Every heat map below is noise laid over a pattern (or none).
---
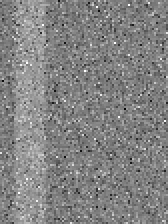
one vertical stripe
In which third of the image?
left
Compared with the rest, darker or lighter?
lighter
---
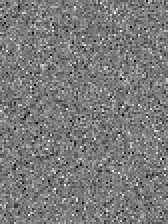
only noise
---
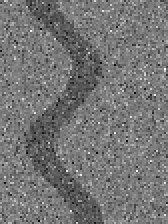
a wavy band
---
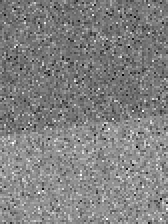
a sharp edge
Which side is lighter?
bottom
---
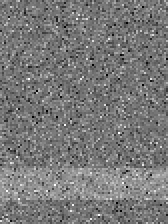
one horizontal stripe
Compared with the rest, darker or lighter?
lighter
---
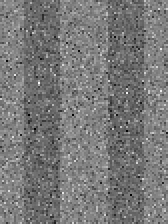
vertical stripes
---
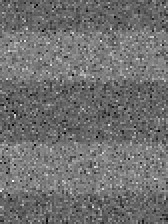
horizontal stripes
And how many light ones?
2
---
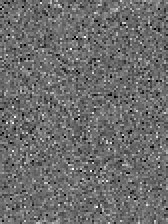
only noise
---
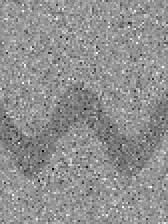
a wavy band
